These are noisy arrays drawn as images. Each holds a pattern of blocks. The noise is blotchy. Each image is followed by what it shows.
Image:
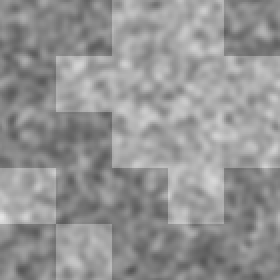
mirrored about the diagonal from the bottom left
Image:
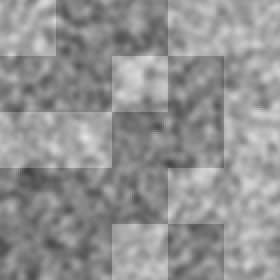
no symmetry
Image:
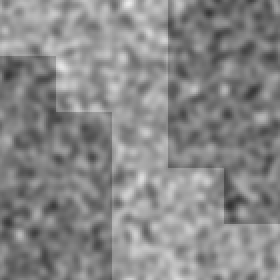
the same after a half turn
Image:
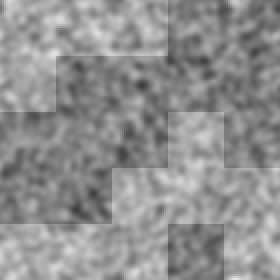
no symmetry
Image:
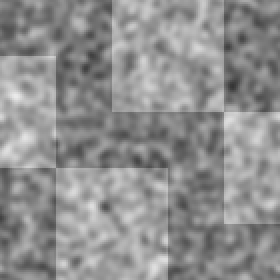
the same after a half turn
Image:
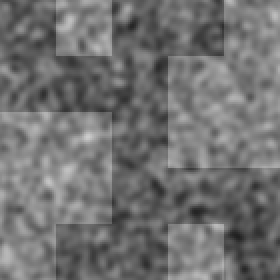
the same after a half turn
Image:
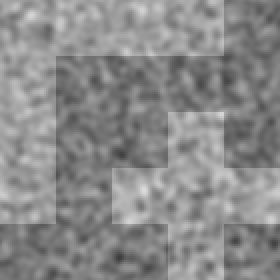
mirrored about the diagonal from the top left
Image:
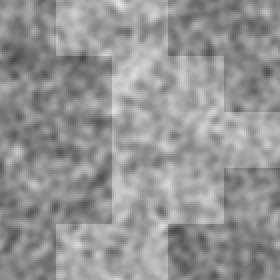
top and bottom mirror each other
